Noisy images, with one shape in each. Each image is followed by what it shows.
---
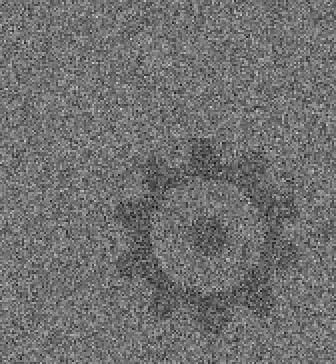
dark gear
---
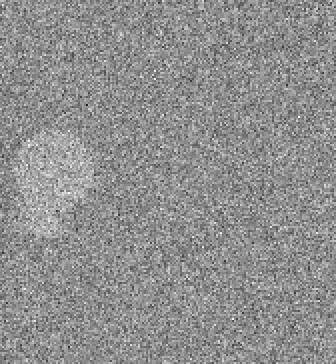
light light bulb, middle left
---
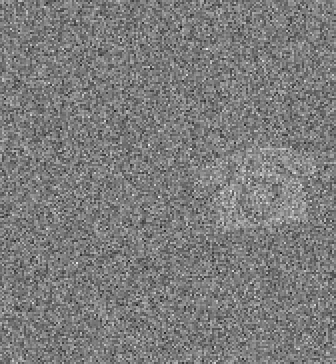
light telephone, middle right
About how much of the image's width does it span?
a third
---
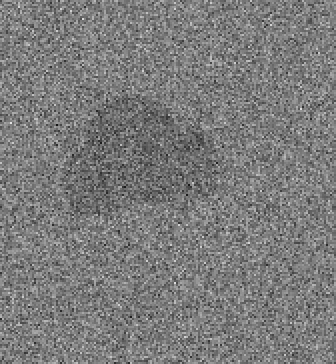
dark cloud
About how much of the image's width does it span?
half
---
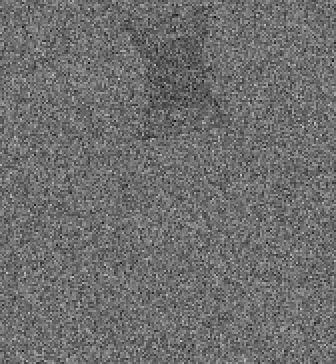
dark chess rook, top middle
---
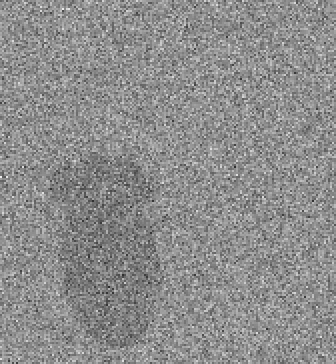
dark footprint
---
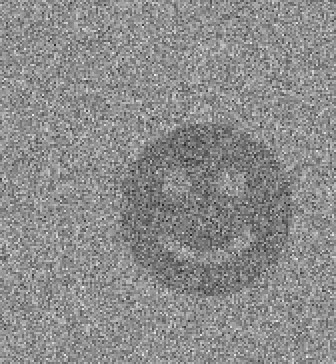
dark smiling face
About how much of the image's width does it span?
half
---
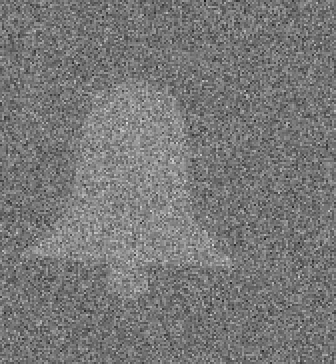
light bell
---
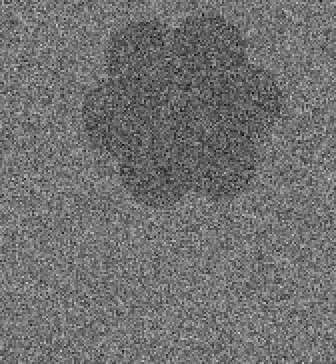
dark flower
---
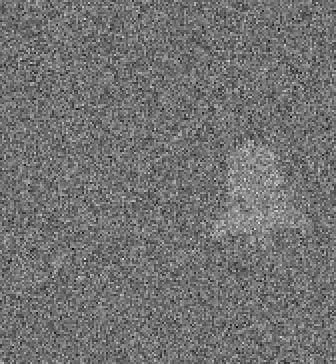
light bell, middle right
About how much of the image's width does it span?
a third
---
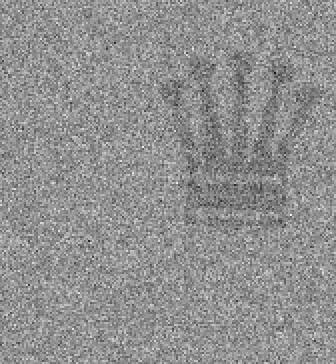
dark chess queen
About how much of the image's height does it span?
half
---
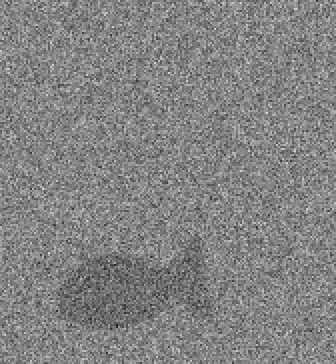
dark fish
